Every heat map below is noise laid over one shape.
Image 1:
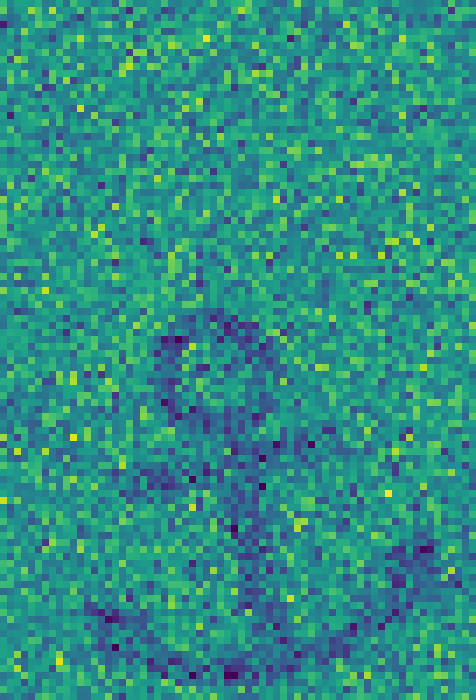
dark anchor
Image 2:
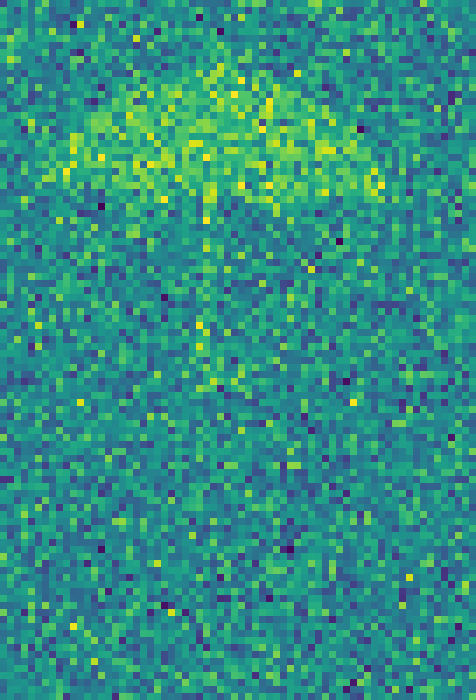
light umbrella
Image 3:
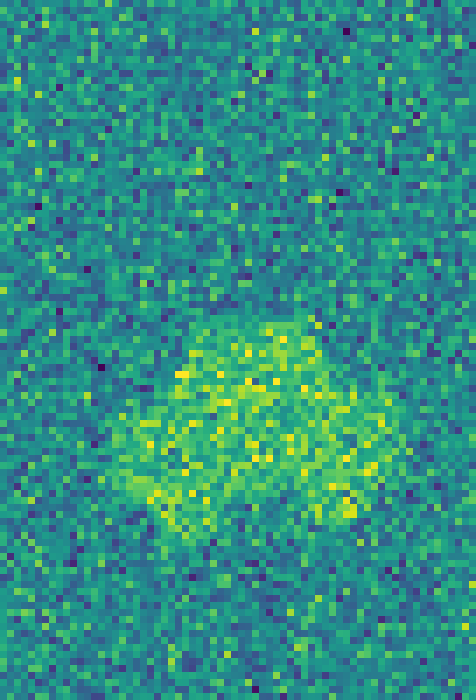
light car
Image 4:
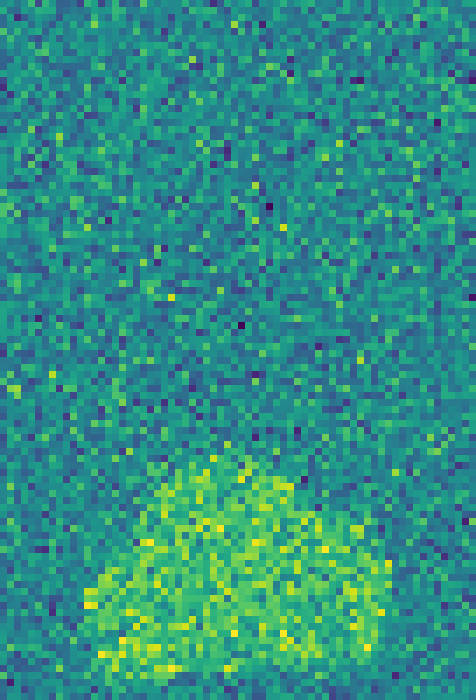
light cloud
